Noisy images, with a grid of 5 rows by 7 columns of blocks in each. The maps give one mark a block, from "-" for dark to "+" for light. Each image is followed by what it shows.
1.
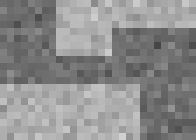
- - + + + + +
- - + + - - -
- - - - - - -
+ + + + + - -
+ + + + + - -
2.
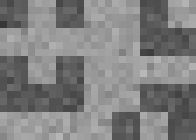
- + - + + - +
+ + + + + - -
- + - + + + +
- - - + + - -
+ + + + - + -
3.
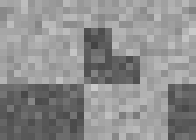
+ + + + + + +
+ + + - + + +
+ + + - - + +
- - - + + + -
- - - + + + -
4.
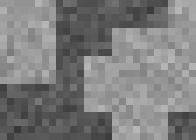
+ + - - - - +
+ + - - + + +
+ + - + + + +
- - - + + + +
- - - - + + -
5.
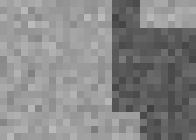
+ + + + - + +
+ + + + - - -
+ + + + - - -
+ + + + - - -
+ + + + + - -
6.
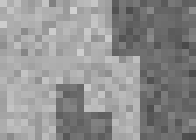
+ + + + - - -
+ + + + - - -
+ + + + + - -
+ + - + + - -
+ + - - + - -
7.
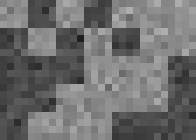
+ - + - + + +
- + - + - + +
- - - + + + -
- - + + + + -
- + + + - - -
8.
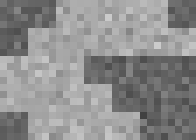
- - + + + + -
- + + + + + +
+ + + - - - -
+ + + + - - -
- + + + + - -
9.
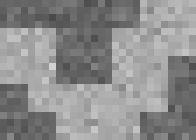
- - - - - + +
+ + - - + + +
+ + - - + + -
- + + + + + -
- - + + + - -
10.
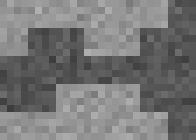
+ + + + + + -
+ - - + + - -
- - - - - - -
- - + + + - -
+ + + + + + -
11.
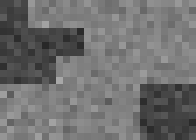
- + + + + + +
- - - + + + +
- - + + + + +
+ + + + + - -
+ + + + + - -
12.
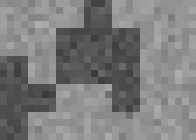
+ + + - + + +
+ + - - - + +
- + - - - + +
- - + + - + +
- + + + + + +
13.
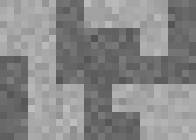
+ + - + + + -
+ + - - - + -
- + - - - - -
- + + - + + +
- + + - - + +
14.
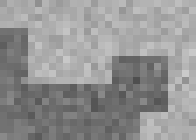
+ + + + + + +
- + + + + + +
- + + + - - +
- - - - - - +
- - - - - + +
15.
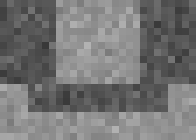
- - + + + - -
- - + + + - -
- - + + + - -
+ - - - - - +
+ + + + + + +
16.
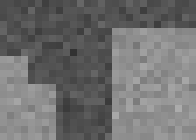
- - - - - - -
- - - - + + +
+ - - - + + +
+ + - - + + +
+ + - - + + +
